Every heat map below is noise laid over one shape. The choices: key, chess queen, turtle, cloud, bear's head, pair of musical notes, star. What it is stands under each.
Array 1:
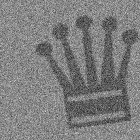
chess queen
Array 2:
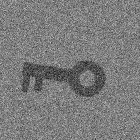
key
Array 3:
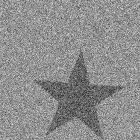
star
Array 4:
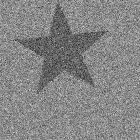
star
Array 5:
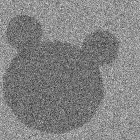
bear's head
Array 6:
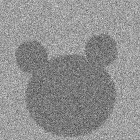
bear's head
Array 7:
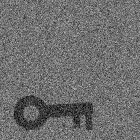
key
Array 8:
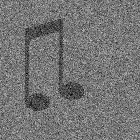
pair of musical notes
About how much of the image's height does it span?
two thirds
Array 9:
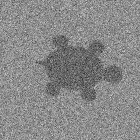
turtle
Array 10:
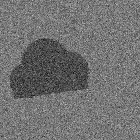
cloud
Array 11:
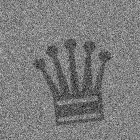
chess queen
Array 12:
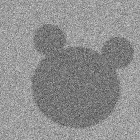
bear's head
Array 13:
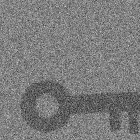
key
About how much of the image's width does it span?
nearly all
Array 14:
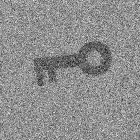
key
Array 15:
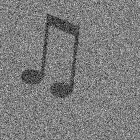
pair of musical notes
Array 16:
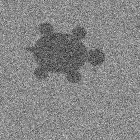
turtle
